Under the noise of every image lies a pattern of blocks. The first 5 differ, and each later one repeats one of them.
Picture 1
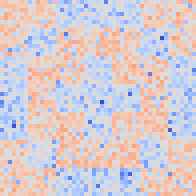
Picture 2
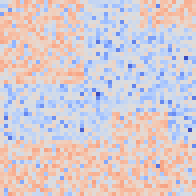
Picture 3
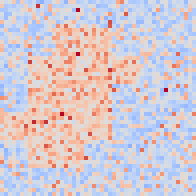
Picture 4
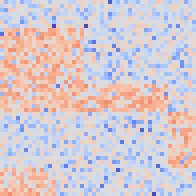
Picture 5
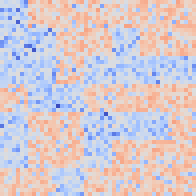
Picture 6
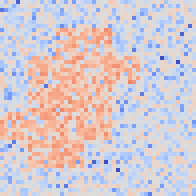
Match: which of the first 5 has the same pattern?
3
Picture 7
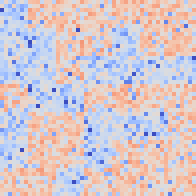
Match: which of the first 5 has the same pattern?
5
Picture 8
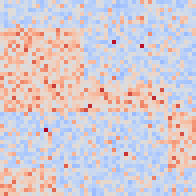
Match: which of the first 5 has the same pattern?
4
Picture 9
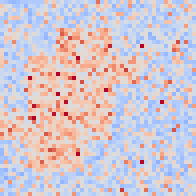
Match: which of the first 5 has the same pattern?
3
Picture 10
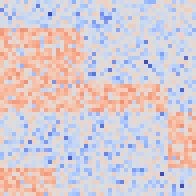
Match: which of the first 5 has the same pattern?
4
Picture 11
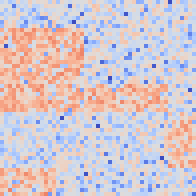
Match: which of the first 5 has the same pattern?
4
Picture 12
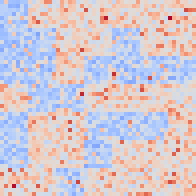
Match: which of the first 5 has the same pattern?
5
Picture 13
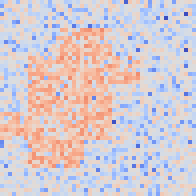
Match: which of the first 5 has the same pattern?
3
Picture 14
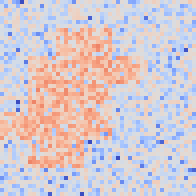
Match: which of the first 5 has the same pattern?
3
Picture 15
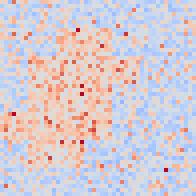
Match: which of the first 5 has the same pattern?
3
